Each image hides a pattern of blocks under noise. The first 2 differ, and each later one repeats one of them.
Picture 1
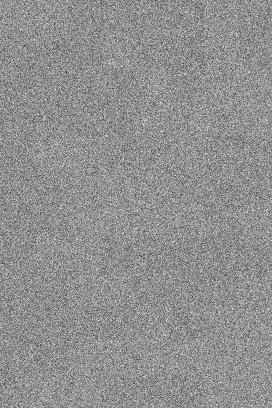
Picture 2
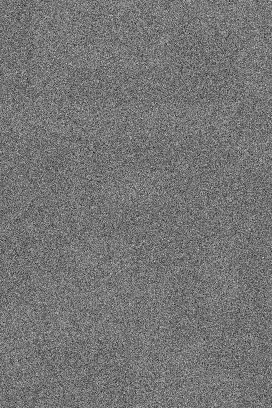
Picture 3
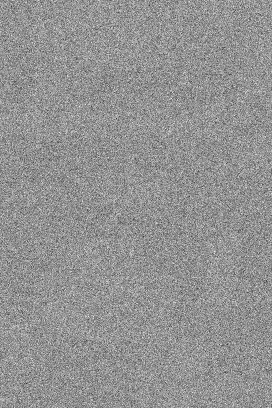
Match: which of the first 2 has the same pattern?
2
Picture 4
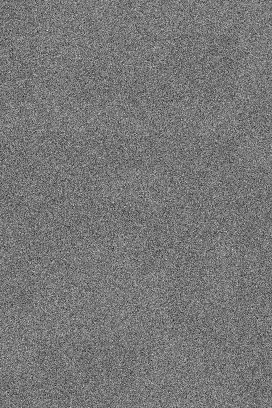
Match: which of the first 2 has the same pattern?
2
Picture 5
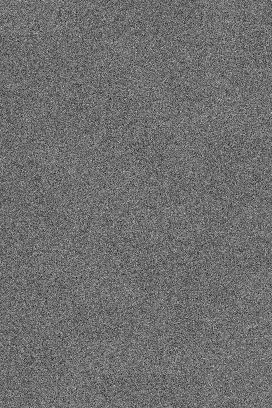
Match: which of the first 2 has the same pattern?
1
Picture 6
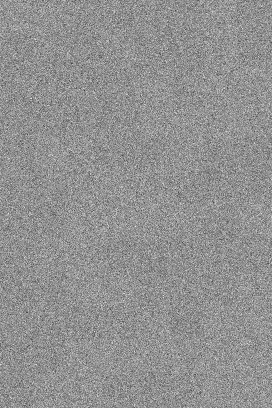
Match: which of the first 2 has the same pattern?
1
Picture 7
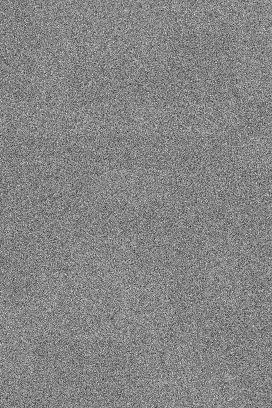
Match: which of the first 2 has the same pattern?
2
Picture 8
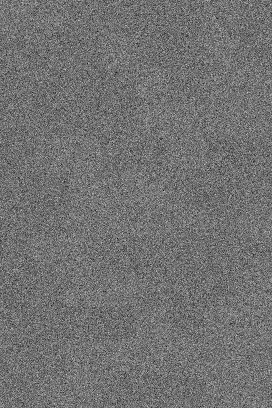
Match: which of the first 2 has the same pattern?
1
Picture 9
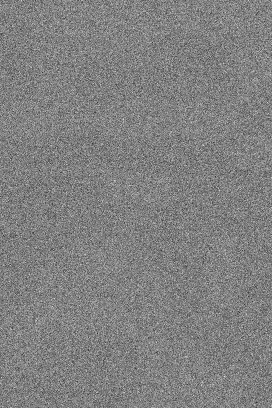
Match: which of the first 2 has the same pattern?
2
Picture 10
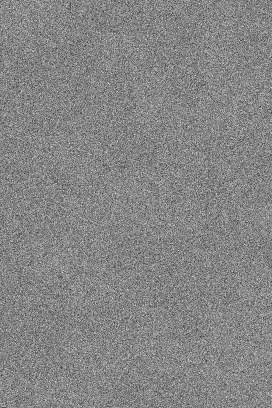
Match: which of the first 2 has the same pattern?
1
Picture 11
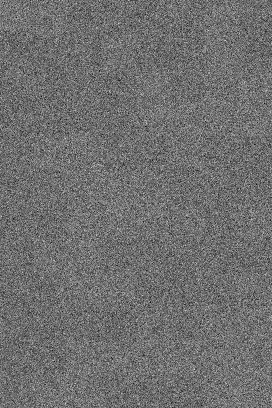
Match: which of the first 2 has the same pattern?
1
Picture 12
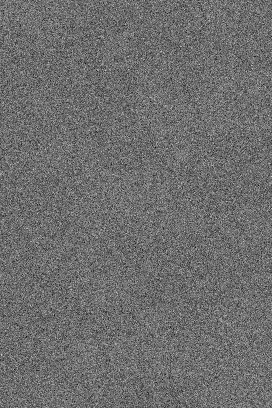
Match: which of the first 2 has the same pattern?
1
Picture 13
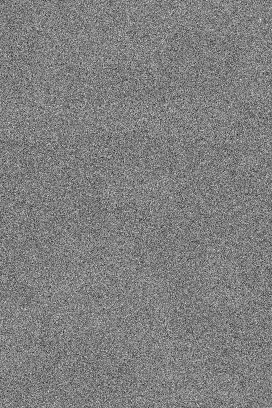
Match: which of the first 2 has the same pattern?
2
